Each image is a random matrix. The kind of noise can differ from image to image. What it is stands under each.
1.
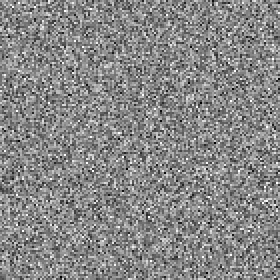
independent entries
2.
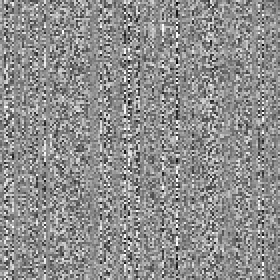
columns of uneven size
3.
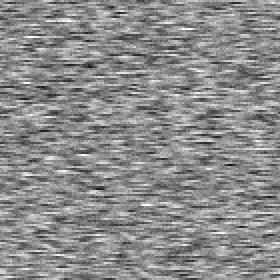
streaked along the rows
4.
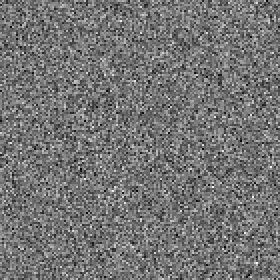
independent entries
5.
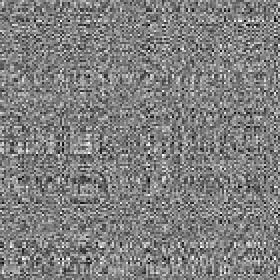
low rank plus noise
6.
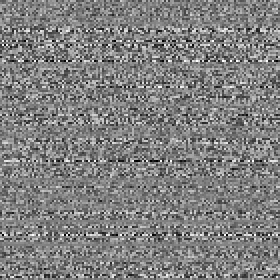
rows of uneven size
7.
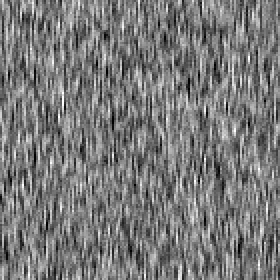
streaked along the columns
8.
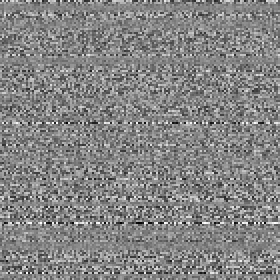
rows of uneven size
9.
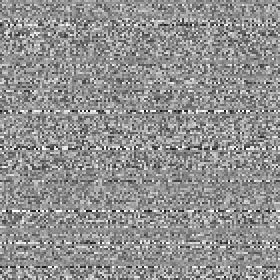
rows of uneven size
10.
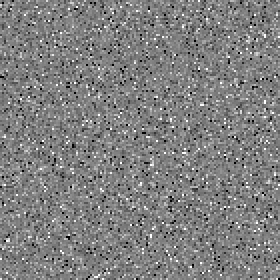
heavy tails
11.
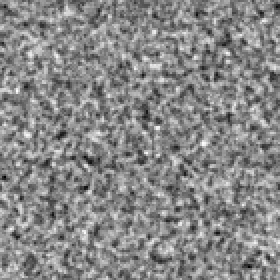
blotchy
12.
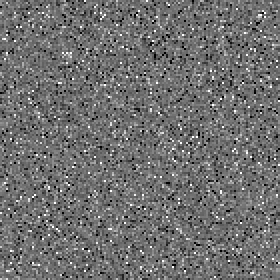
heavy tails
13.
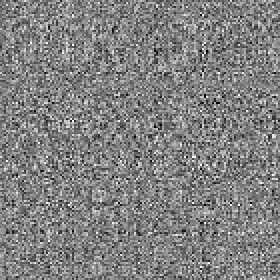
low rank plus noise
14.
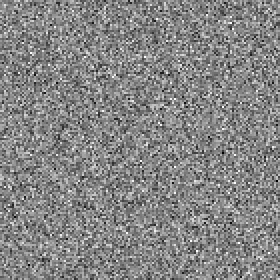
independent entries
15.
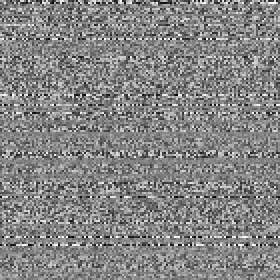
rows of uneven size
